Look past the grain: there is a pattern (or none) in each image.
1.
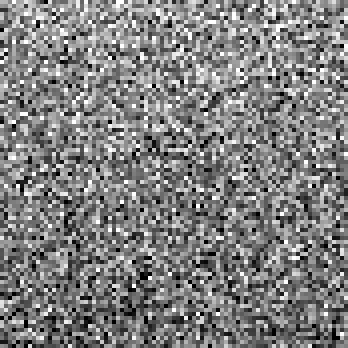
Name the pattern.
a smooth slope
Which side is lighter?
top
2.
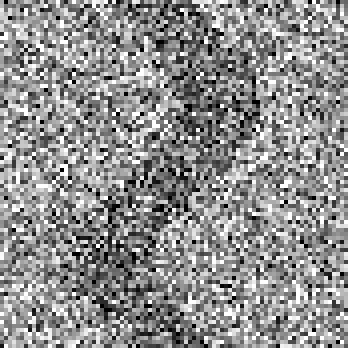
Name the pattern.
a wavy band
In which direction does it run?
top to bottom
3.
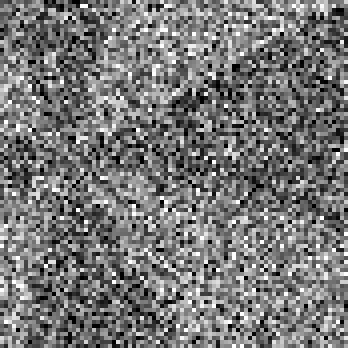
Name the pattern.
spokes from one point
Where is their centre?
middle left
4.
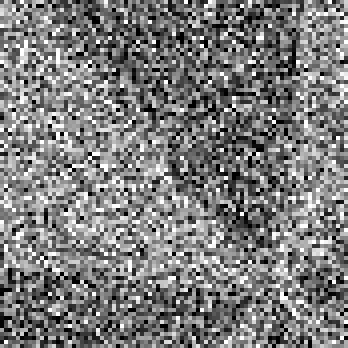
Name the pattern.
spokes from one point
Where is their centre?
bottom right
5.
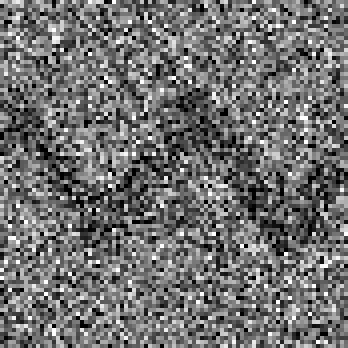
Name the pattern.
a wavy band
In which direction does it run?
left to right
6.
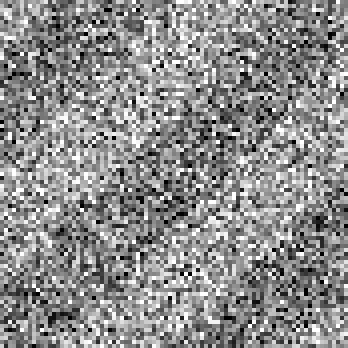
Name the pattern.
diagonal stripes
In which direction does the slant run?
bottom left to top right
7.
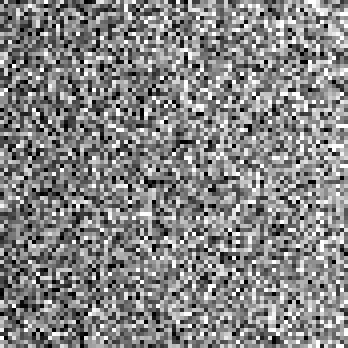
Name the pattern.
a smooth slope
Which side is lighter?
right
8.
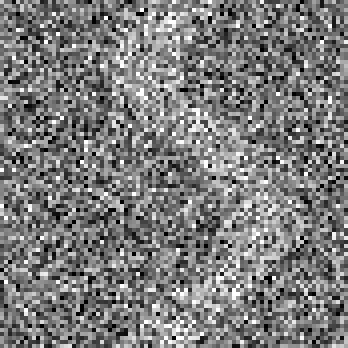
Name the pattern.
a wavy band
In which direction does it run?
top to bottom
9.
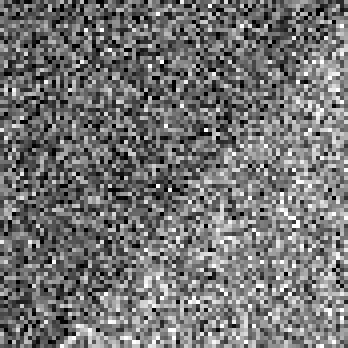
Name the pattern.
a sharp edge
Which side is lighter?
bottom right
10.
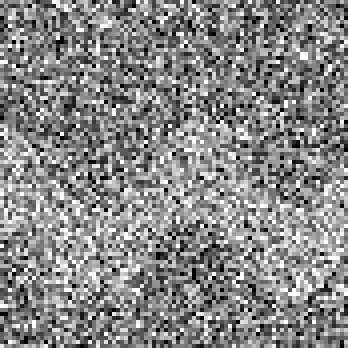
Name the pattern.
a wavy band
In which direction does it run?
left to right
